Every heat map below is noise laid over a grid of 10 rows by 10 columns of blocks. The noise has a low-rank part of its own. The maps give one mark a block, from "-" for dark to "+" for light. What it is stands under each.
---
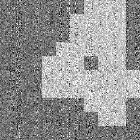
- - - - - - + + + -
- - - - - + + + + -
- - - - - + + + + -
- - - - + + + + + -
- - - + + + - + + -
- - - + + + + + + +
- - - + + + + + + +
- - - - - - + + + -
- - - - - - - + + -
- - - - - - - - - -
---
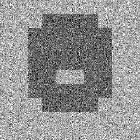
+ + + + + + + + + +
+ + + - - - - + + +
+ + - - - - - - + +
+ + - - - - - - + +
+ + - - - - - - + +
+ + - - + + - - + +
+ + - - - - - - + +
+ + + - - - - + + +
+ + + + + + + + + +
+ + + + + + + + + +
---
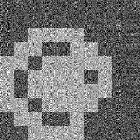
- - - - - - - - - -
- - - - - - - - - -
- - + + + + - - - -
- + + - - + + - - -
+ + - + + + + + - -
+ - + + + + - + - -
+ - + + + + + + - -
+ + - + + + + - - -
- + + - - + - - - -
- - + + + + - - - -
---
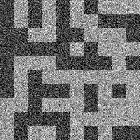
- + - + - + - + + +
- + - + - + + - - -
- - + + - - + + + -
- - - - - + - + + +
- + + + - - - - + -
- + - + + + + + + +
- + - - - + - + - +
+ + - + + + - + + +
+ - - - - + + + + +
+ - + + - + - + - -
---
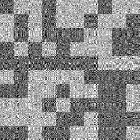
- + + - + + + - + +
+ - + - + + - + + -
+ - + - - - + + - -
- + - + - + + + - -
- - - - - - - + + +
+ - + + + + - - - -
- - + + - + + - - +
+ + + - + - - - - +
+ + + + - - + - - -
- - + - - + + - - +
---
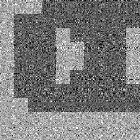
+ + + - - - - - - -
+ - - - - - - - - -
+ - - - + - - - - +
+ - - - + + - - - +
+ - - - + + - - - +
+ - - - + - - - - +
+ - - - - - - - - -
+ + - - - - - - - -
+ + + + + + + + + +
+ + + + + + + + + +
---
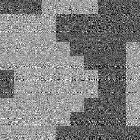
- - - + + + + - - -
+ + + + - - - - - -
+ + + + - - - - - -
+ + + + + - - - - +
+ + + + + + - - - +
- + + + + + + - - +
- + + + + + + - - +
+ + + + + + - - - +
+ + + + + - - - - +
+ + + + - - - - - -
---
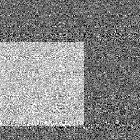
- - - - - - - - - -
- - - - - - - - - -
- - - - - - - - - -
+ + + + + + - - - -
+ + + + + + - - - -
+ + + + + + - - - -
+ + + + + + - - - -
+ + + + + + - - - -
+ + + + + + - - - -
- - - - - - - - - -
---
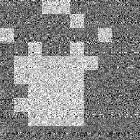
- - - + + - - - - -
- - - - - + - - - -
+ - - - - - - + - -
- - + - - + - - - -
- + + + + + + - - -
- + + + + + - - - -
- - + + + + - - - -
- + + + + + - - - -
- - + + + + - - - -
- - - - - - - - - -
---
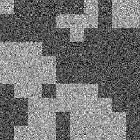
+ - - - - - + - + +
- - - - + + + - + +
- - - - - + - - - -
+ + + - - - - - - -
+ + + + - - - - - -
+ + + + - - - - - -
- + + - + + + - - -
- - + + + + + + - -
- - + + - + + + + -
- + + + - + + + + -
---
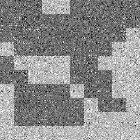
- - - + + - - - - -
- - - - - - - - - -
- - - - - - - - - +
+ - - - - - - - + +
- + + + + - - + + +
- - + + + - - - + +
+ - - - - + - - + +
+ - - - - - + - - +
+ - - - - - + + + +
+ + + + + + + + + +
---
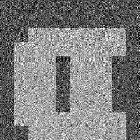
- - - - - - - - - -
- - - - - - - - - -
- - + + + + + + + -
- + + + + + + + + -
- + + + - + + + - -
- + + + - + + + - -
- + + + - + + + - -
- + + + - + + + - -
- + + + + + + + + -
- - + + + + + + + -
